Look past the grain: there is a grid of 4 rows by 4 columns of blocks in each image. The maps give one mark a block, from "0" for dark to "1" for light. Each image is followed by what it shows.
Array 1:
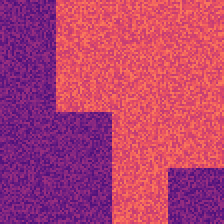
0 1 1 1
0 1 1 1
0 0 1 1
0 0 1 0
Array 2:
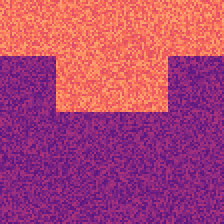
1 1 1 1
0 1 1 0
0 0 0 0
0 0 0 0
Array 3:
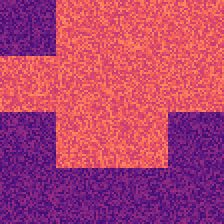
0 1 1 1
1 1 1 1
0 1 1 0
0 0 0 0
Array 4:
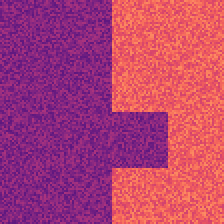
0 0 1 1
0 0 1 1
0 0 0 1
0 0 1 1
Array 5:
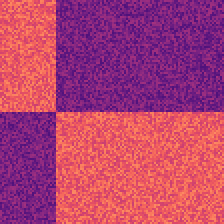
1 0 0 0
1 0 0 0
0 1 1 1
0 1 1 1
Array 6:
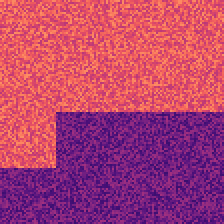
1 1 1 1
1 1 1 1
1 0 0 0
0 0 0 0
